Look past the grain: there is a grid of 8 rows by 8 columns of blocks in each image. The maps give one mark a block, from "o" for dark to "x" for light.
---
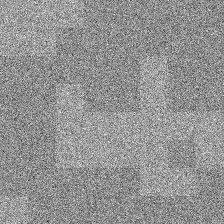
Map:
x x x o o o o o
x x o o o o o o
o o o o o x o o
o o x o o x o o
o o x x x x x x
o o x x x x o x
o o o o o x x o
x o o o o o o o
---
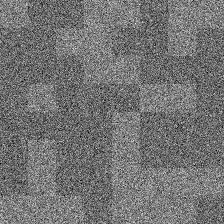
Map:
x o o x x o x x
o o x x o o x o
o o o x x o o o
o x o o o x x o
o o o o x o o o
o x o o x o o o
o x o o x x x x
x x x o x x x o
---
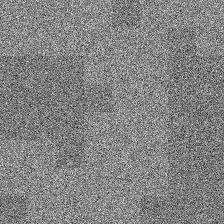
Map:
x x x x o x x x
x x x x x x o x
o o o x x x o o
o o o o x x o o
o o o x x x o o
x x o x x x o o
x x x x x x o o
o x x x x o o o
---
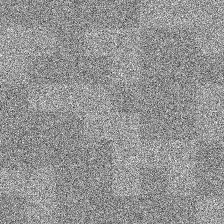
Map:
o o o o o x x x
x x o x x o o x
x o o o x o o o
o x x x o o o x
o o o x x o o x
o o o o x x x o
x x o o x o x o
o x o o o o o x
